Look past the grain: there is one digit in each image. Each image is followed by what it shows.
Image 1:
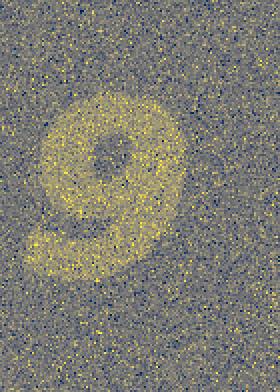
9
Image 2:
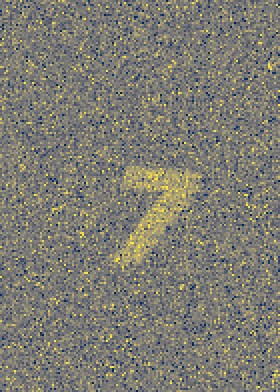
7
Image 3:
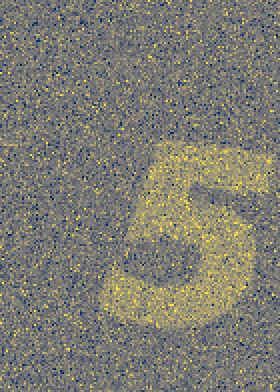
5
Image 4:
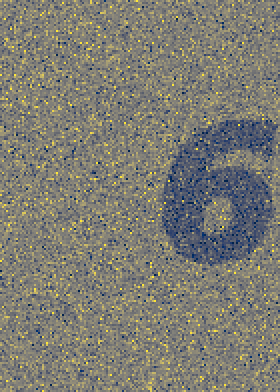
6
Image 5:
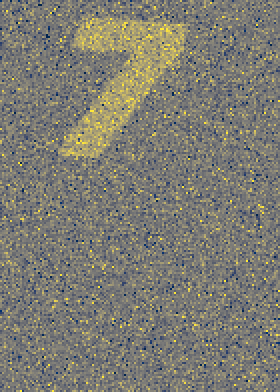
7
